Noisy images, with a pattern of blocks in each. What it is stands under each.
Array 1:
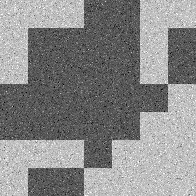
mirrored about the diagonal from the top left
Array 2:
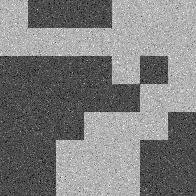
no symmetry
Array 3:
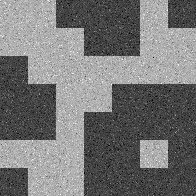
mirrored about the diagonal from the top left
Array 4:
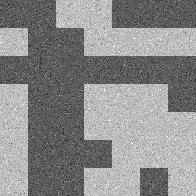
no symmetry
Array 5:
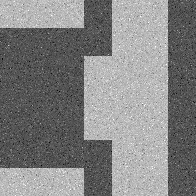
top and bottom mirror each other
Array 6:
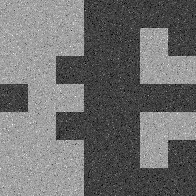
top and bottom mirror each other
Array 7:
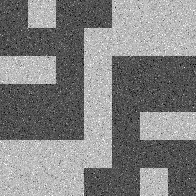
the same after a half turn
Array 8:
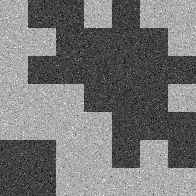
mirrored about the diagonal from the bottom left
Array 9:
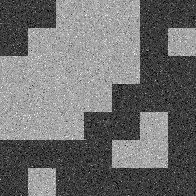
mirrored about the diagonal from the top left
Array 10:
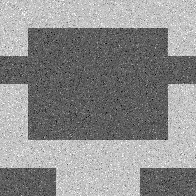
left and right mirror each other
